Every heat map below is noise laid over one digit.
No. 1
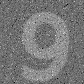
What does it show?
light 9
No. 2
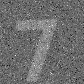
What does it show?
light 7
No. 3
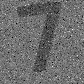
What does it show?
dark 7
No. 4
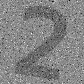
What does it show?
dark 2
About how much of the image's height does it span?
nearly all
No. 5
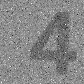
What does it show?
dark 4
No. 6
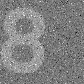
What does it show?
light 8
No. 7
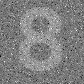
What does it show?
light 8
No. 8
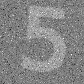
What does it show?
light 5
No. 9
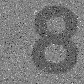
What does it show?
dark 8
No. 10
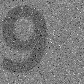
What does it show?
dark 9
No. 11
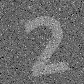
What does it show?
light 2
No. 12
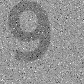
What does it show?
dark 9
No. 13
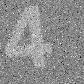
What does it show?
light 4
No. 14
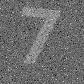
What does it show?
light 7
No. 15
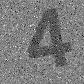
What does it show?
dark 4
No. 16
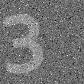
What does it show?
light 3
